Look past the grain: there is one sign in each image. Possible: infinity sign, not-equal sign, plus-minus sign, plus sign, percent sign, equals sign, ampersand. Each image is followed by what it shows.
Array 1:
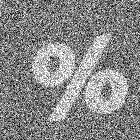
percent sign
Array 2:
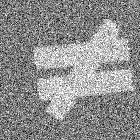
not-equal sign
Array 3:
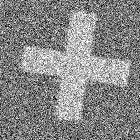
plus sign
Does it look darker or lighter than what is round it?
lighter
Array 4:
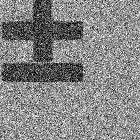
plus-minus sign
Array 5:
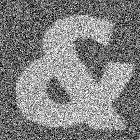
ampersand
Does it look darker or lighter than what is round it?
lighter
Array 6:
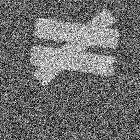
not-equal sign
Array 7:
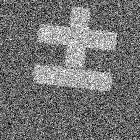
plus-minus sign
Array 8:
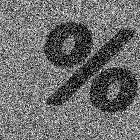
percent sign
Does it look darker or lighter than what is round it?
darker
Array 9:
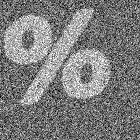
percent sign
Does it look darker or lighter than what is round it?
lighter
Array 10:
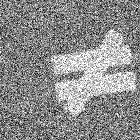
not-equal sign
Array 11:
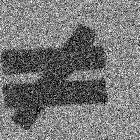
not-equal sign
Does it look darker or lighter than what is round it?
darker
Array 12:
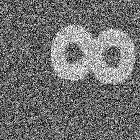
infinity sign
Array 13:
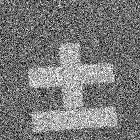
plus-minus sign
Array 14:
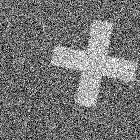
plus sign
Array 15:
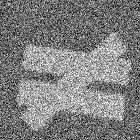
not-equal sign
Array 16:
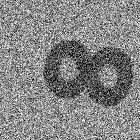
infinity sign
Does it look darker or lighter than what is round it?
darker
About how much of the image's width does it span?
two thirds
